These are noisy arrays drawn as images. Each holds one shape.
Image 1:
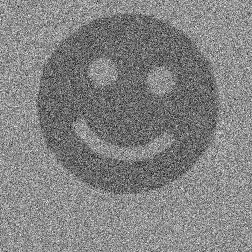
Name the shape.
smiling face
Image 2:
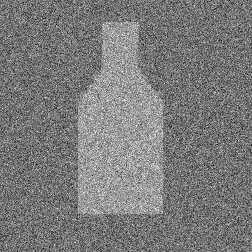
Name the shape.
bottle
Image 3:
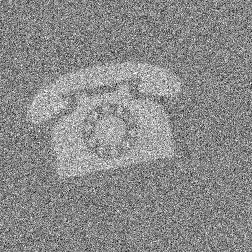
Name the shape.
telephone
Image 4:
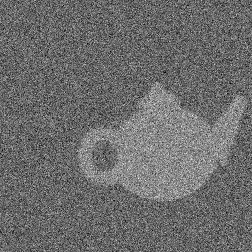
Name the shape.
teapot
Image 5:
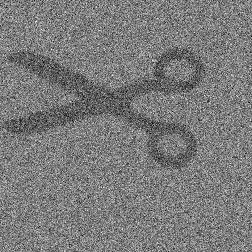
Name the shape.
pair of scissors
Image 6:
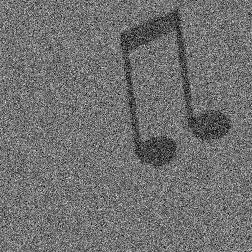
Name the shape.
pair of musical notes
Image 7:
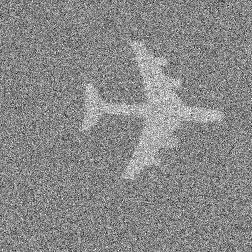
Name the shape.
airplane
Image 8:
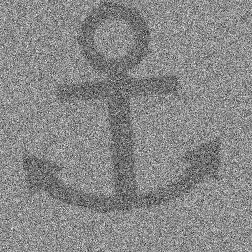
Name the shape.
anchor
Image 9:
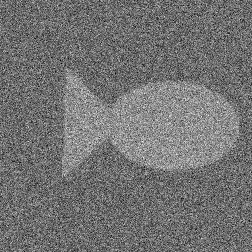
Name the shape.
fish
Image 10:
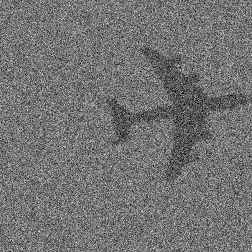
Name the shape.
airplane
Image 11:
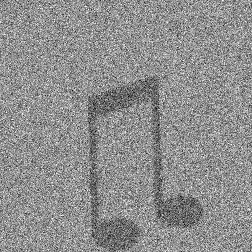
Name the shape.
pair of musical notes
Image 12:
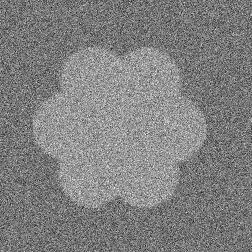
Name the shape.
flower
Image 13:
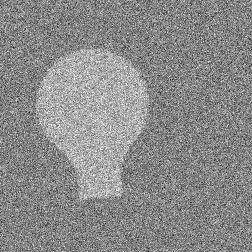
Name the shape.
light bulb
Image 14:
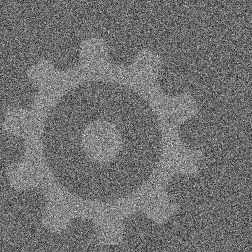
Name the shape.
gear
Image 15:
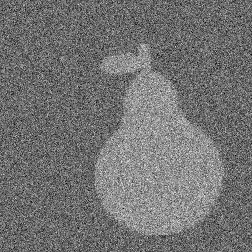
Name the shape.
pear
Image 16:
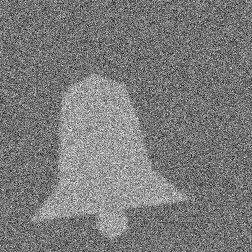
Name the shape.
bell
